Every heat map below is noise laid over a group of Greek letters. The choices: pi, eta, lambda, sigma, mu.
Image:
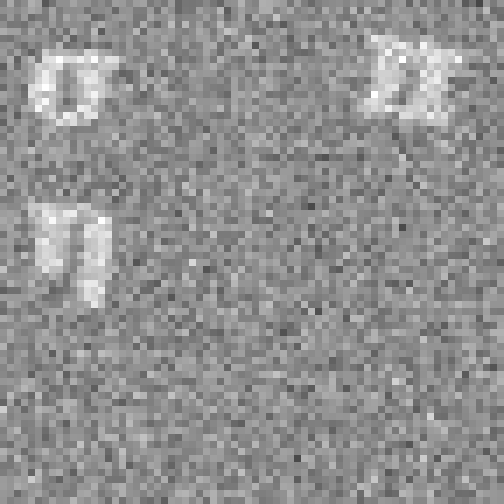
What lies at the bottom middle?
nothing
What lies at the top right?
pi
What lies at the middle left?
eta
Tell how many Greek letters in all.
3
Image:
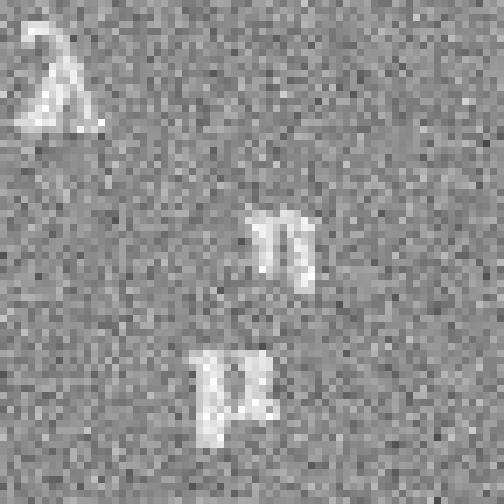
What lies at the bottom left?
nothing
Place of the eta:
centre
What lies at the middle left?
nothing
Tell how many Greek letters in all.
3
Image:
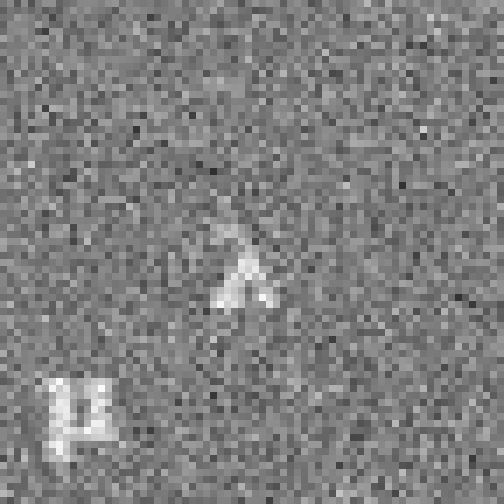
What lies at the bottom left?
mu
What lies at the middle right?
nothing
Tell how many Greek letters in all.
2
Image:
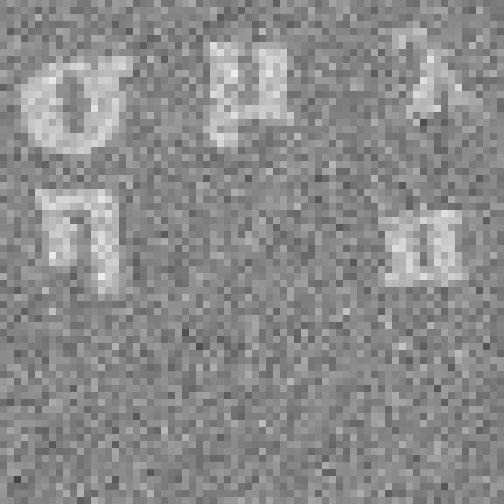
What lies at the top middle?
mu
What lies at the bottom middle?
nothing
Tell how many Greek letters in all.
5
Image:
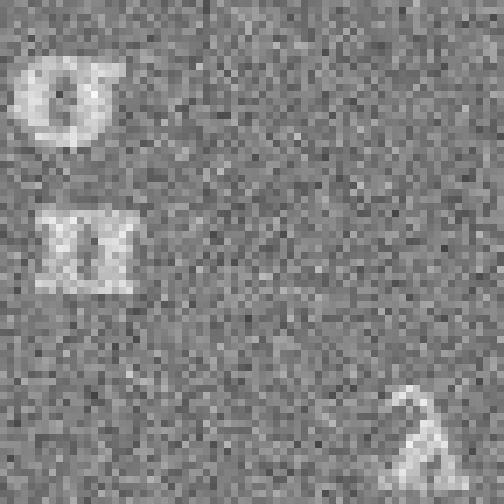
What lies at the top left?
sigma
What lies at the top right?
nothing
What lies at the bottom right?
lambda
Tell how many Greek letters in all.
3
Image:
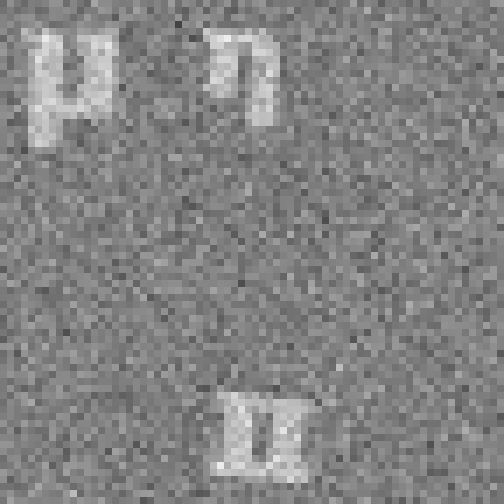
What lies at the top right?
nothing
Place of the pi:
bottom middle
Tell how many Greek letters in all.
3
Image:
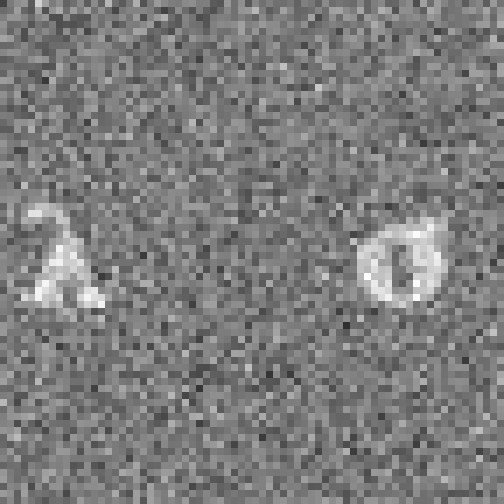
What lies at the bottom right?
nothing
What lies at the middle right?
sigma
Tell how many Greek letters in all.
2
